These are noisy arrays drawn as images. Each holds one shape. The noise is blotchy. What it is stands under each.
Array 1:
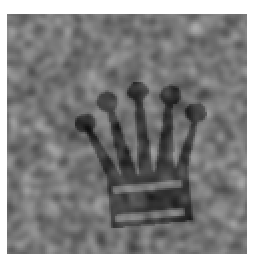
chess queen
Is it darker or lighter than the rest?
darker
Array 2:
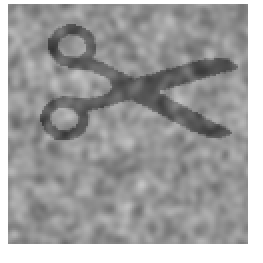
pair of scissors
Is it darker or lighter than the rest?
darker
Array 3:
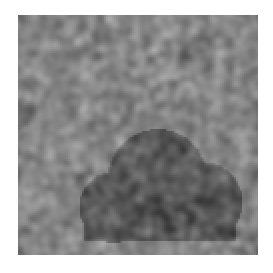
cloud
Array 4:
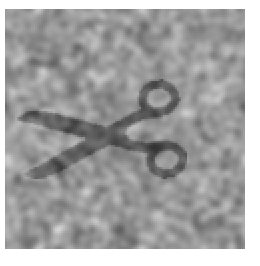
pair of scissors
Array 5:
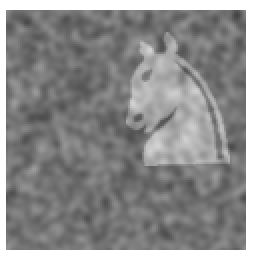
chess knight
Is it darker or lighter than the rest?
lighter
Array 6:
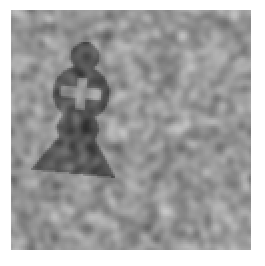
chess bishop
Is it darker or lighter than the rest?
darker
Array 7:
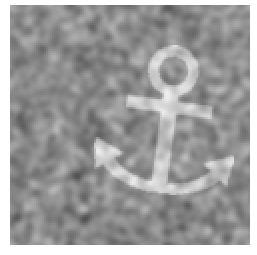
anchor
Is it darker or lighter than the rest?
lighter
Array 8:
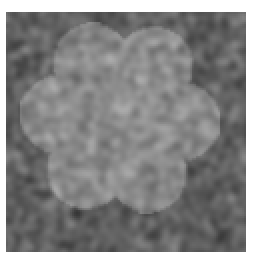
flower
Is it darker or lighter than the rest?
lighter
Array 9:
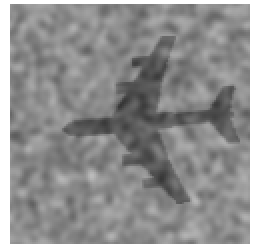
airplane
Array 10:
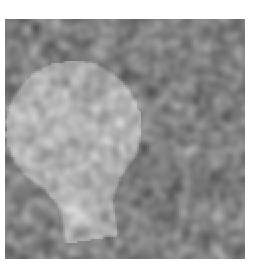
light bulb
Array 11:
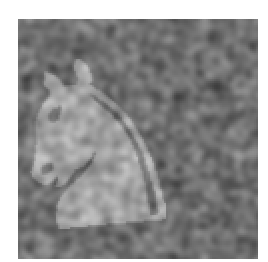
chess knight
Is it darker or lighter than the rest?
lighter
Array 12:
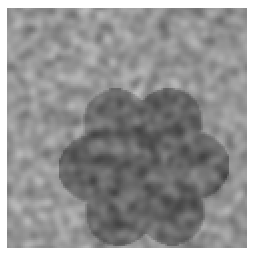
flower
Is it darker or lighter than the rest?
darker
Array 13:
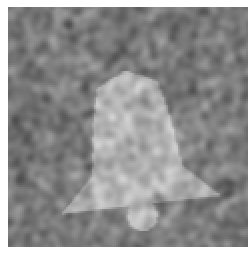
bell
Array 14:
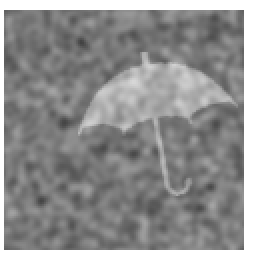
umbrella
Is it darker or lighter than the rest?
lighter
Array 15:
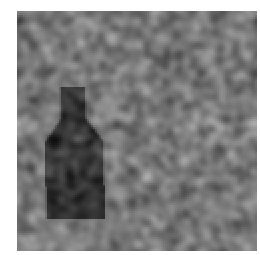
bottle
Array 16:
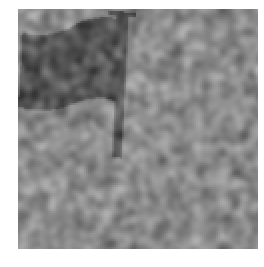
flag
